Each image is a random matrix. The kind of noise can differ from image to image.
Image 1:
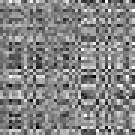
low rank plus noise
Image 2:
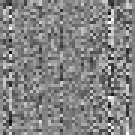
columns of uneven size
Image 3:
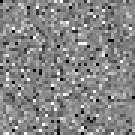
heavy tails
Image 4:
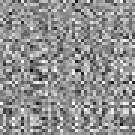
low rank plus noise
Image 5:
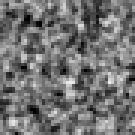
blotchy
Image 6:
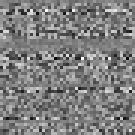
rows of uneven size
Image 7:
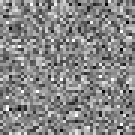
low rank plus noise
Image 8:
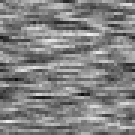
streaked along the rows
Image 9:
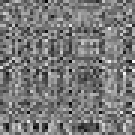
low rank plus noise
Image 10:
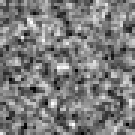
blotchy
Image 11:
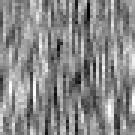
streaked along the columns
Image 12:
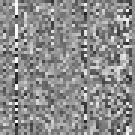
columns of uneven size
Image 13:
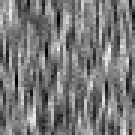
streaked along the columns
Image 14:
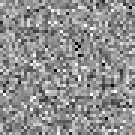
independent entries
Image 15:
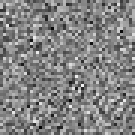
independent entries
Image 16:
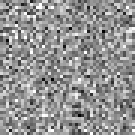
low rank plus noise
